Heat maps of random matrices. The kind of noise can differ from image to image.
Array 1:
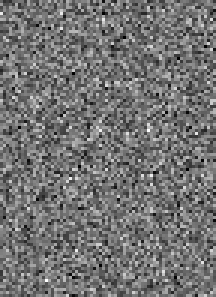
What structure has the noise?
independent entries
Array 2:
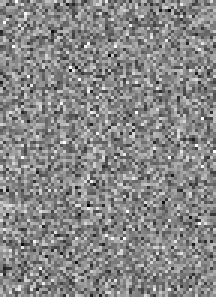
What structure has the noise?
independent entries
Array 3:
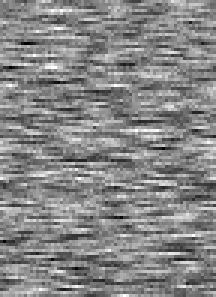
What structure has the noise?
streaked along the rows
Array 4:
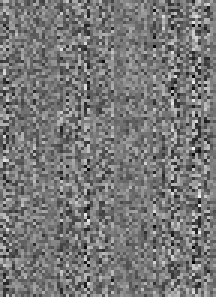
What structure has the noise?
columns of uneven size
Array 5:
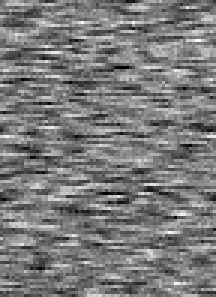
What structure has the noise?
streaked along the rows
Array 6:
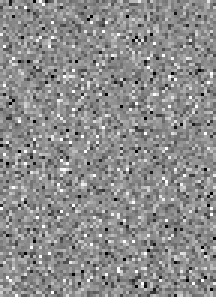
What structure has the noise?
heavy tails
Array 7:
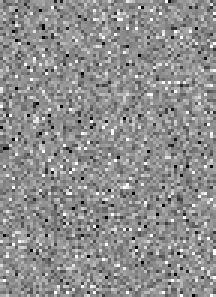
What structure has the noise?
heavy tails
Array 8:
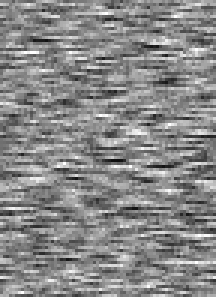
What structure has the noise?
streaked along the rows
